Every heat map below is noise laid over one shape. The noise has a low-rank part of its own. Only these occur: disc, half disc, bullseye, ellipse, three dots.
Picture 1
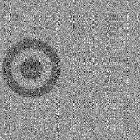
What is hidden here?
dark bullseye, middle left
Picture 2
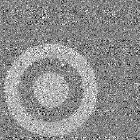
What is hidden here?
light bullseye
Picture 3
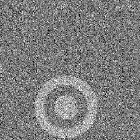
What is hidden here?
light bullseye, bottom middle
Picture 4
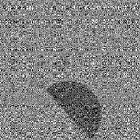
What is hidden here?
dark half disc, bottom middle
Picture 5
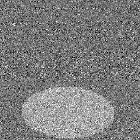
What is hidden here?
light ellipse
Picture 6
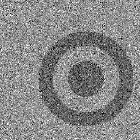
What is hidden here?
dark bullseye
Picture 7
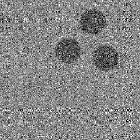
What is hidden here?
dark three dots
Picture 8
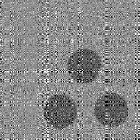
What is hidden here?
dark three dots
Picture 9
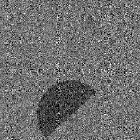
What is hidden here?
dark half disc, bottom middle
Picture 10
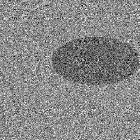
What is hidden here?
dark ellipse
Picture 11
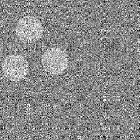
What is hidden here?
light three dots
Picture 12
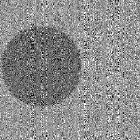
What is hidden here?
dark disc
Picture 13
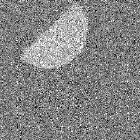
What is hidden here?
light half disc
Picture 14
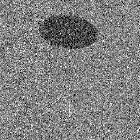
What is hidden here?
dark ellipse, top middle
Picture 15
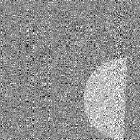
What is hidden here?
light half disc
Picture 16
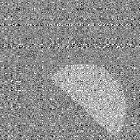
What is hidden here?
light half disc
